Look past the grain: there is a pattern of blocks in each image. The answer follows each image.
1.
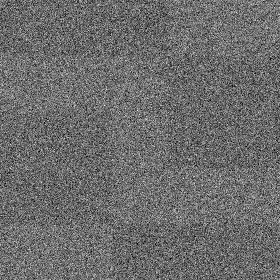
the same after a half turn
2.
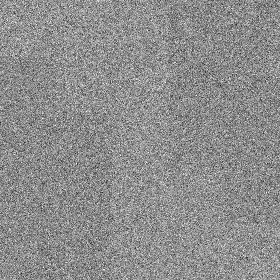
the same after a half turn
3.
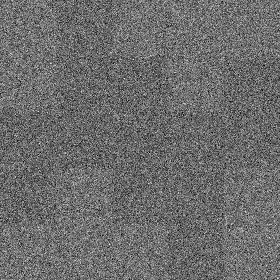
the same after a half turn
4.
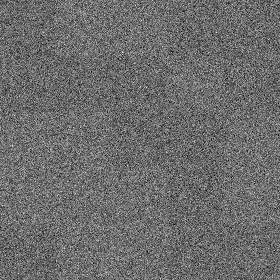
mirrored about the diagonal from the bottom left
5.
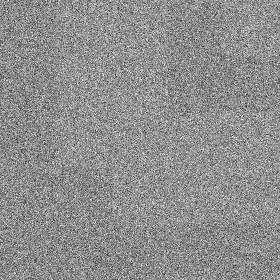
mirrored about the diagonal from the bottom left
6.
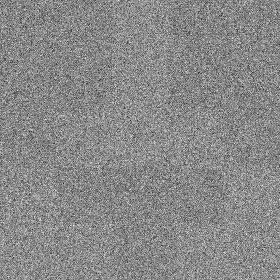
left and right mirror each other
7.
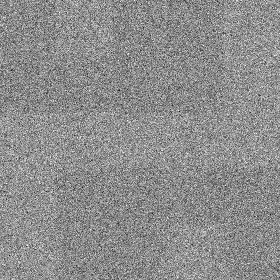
the same after a half turn
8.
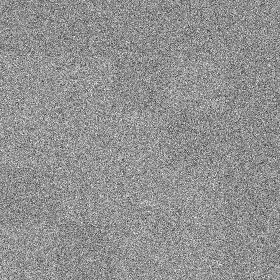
mirrored about the diagonal from the bottom left
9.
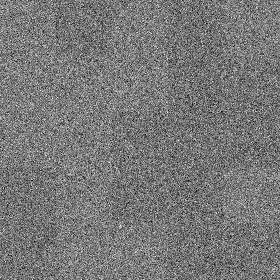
no symmetry
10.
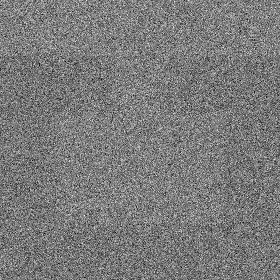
left and right mirror each other
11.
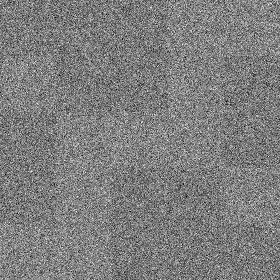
the same after a half turn
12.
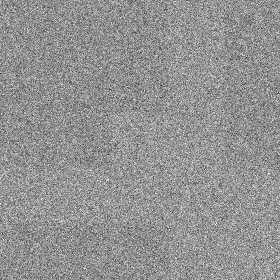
mirrored about the diagonal from the top left
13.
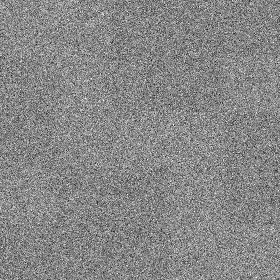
the same after a half turn
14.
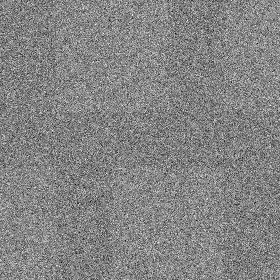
the same after a half turn
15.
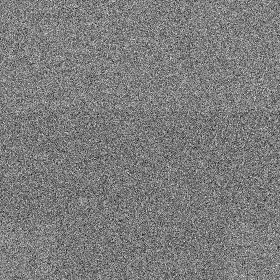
left and right mirror each other
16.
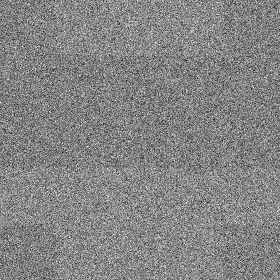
left and right mirror each other
